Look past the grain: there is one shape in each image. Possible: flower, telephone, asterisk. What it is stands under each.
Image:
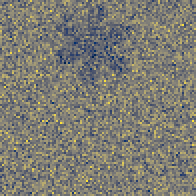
asterisk
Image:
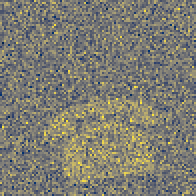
telephone
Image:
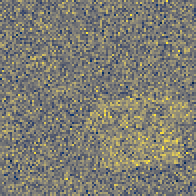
telephone
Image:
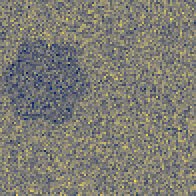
flower
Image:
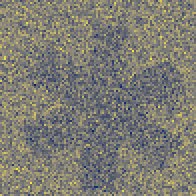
asterisk
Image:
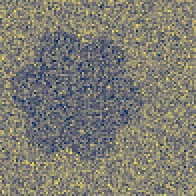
flower
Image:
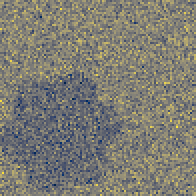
flower
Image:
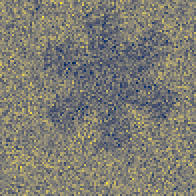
asterisk
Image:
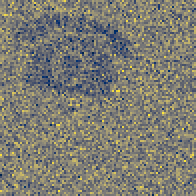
telephone
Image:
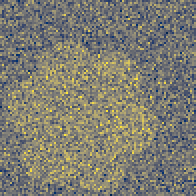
flower
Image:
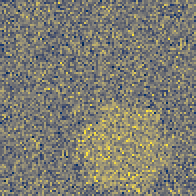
flower
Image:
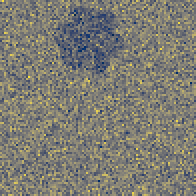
flower
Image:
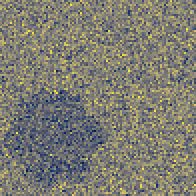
flower
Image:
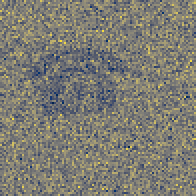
telephone
